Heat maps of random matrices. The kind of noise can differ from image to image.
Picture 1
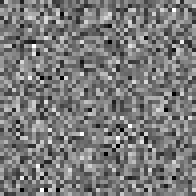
low rank plus noise
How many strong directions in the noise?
five to eight
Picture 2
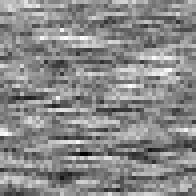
streaked along the rows
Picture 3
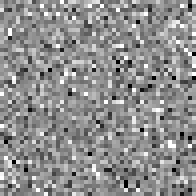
heavy tails
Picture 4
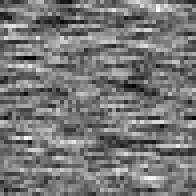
streaked along the rows
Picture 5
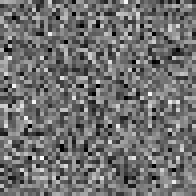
low rank plus noise
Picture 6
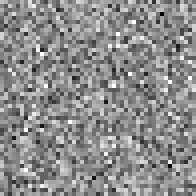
independent entries
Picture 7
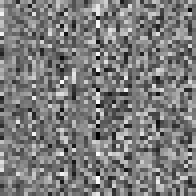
columns of uneven size
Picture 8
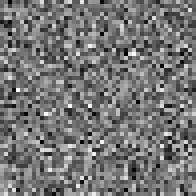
low rank plus noise
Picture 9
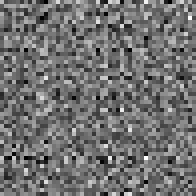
low rank plus noise
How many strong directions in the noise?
two
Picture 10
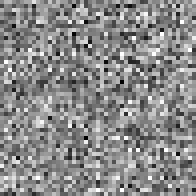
low rank plus noise
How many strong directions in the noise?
five to eight
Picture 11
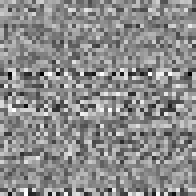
rows of uneven size
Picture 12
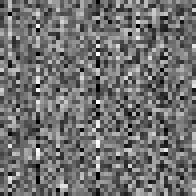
columns of uneven size
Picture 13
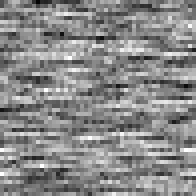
streaked along the rows
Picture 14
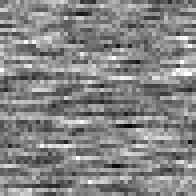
streaked along the rows
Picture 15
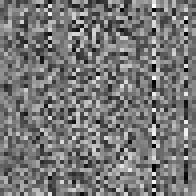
columns of uneven size
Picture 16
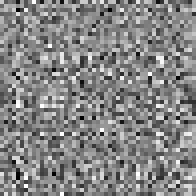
low rank plus noise
